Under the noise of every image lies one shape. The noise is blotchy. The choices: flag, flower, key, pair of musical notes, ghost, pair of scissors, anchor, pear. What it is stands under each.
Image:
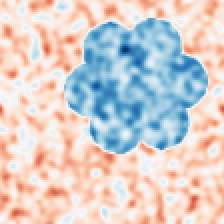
flower
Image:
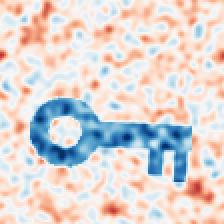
key
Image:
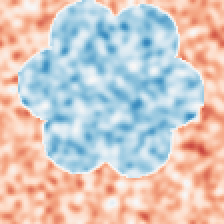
flower
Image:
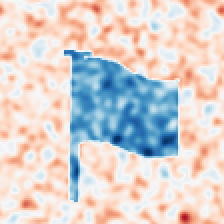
flag
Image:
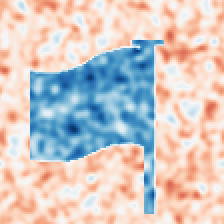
flag
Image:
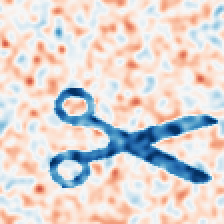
pair of scissors
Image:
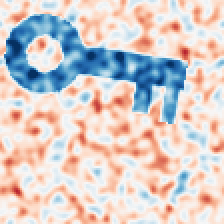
key
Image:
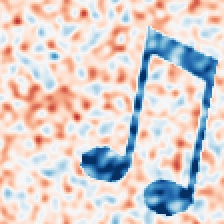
pair of musical notes
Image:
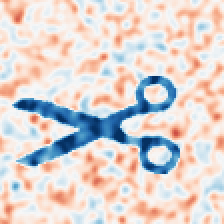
pair of scissors
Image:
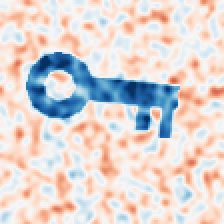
key
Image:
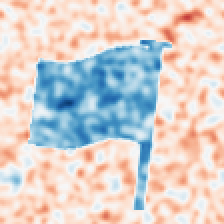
flag
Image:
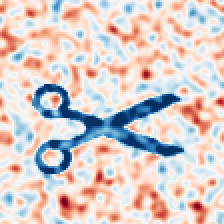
pair of scissors
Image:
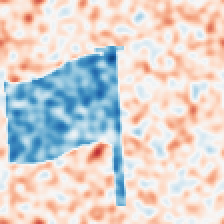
flag
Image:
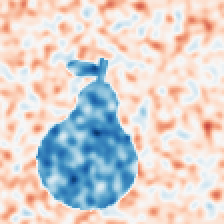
pear
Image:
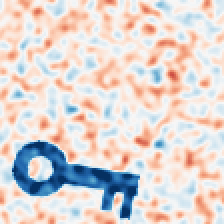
key
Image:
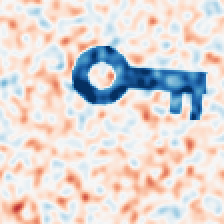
key
